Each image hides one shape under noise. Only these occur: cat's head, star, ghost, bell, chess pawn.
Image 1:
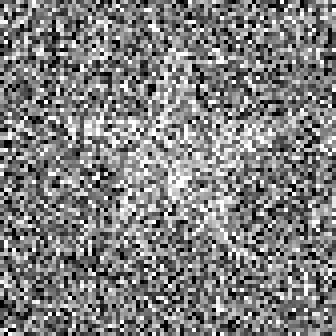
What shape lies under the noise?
star
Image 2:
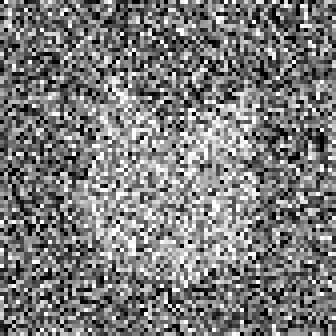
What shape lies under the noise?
cat's head
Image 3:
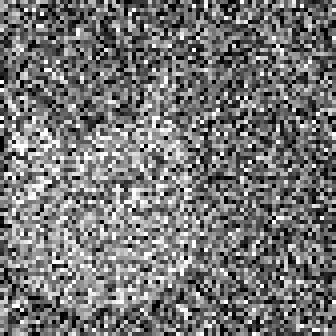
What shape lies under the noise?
cat's head
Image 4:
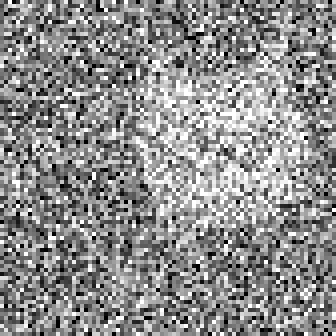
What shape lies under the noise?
cat's head
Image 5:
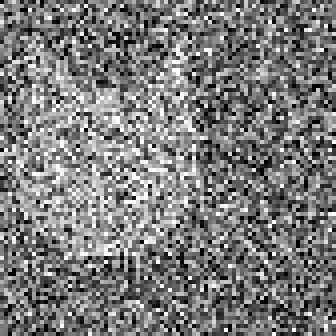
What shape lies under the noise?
cat's head
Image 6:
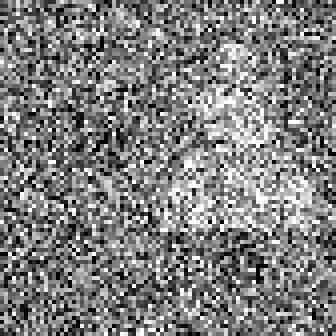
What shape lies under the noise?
chess pawn
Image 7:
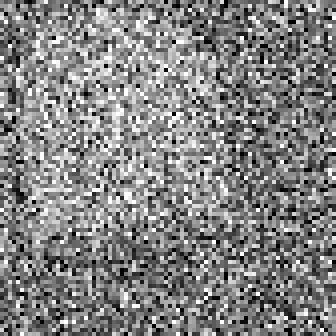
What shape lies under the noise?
ghost
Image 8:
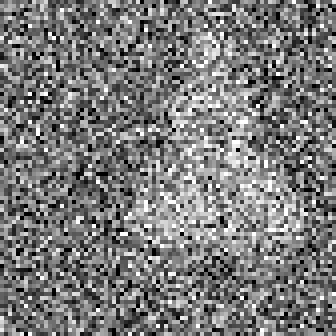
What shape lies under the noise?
chess pawn
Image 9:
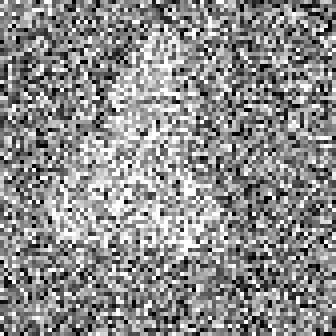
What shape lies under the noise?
chess pawn
